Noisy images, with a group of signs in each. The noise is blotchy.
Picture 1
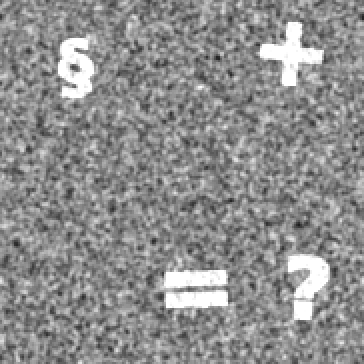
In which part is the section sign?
top left
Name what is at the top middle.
nothing
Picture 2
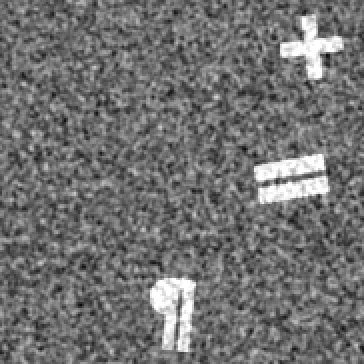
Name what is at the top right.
plus sign
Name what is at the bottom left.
nothing
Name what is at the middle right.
equals sign
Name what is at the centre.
nothing
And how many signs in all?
3
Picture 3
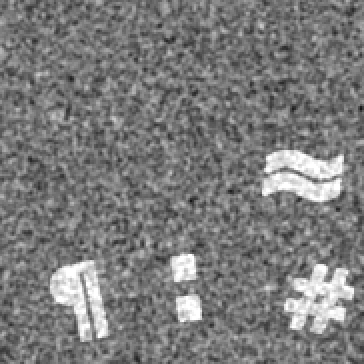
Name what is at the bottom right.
hash sign
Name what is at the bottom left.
pilcrow
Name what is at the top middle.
nothing
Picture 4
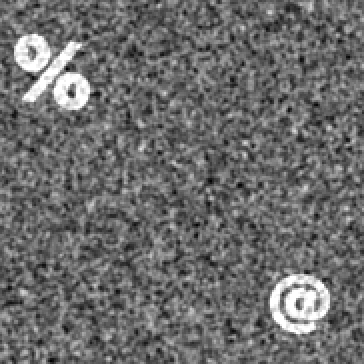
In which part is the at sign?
bottom right
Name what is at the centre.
nothing
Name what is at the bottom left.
nothing
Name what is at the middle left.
nothing
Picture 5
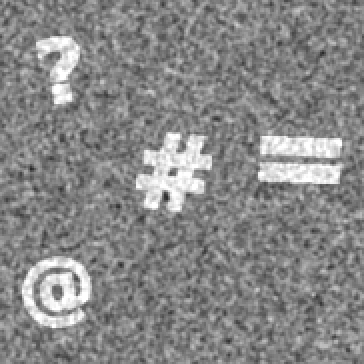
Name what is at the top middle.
nothing
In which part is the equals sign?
middle right
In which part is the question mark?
top left
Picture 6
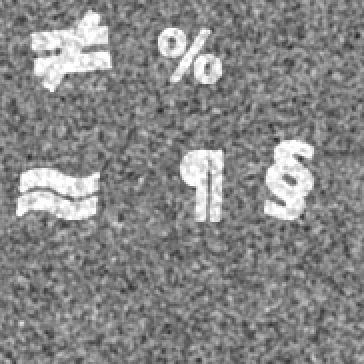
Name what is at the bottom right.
nothing
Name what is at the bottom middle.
nothing
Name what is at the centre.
pilcrow
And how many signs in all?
5
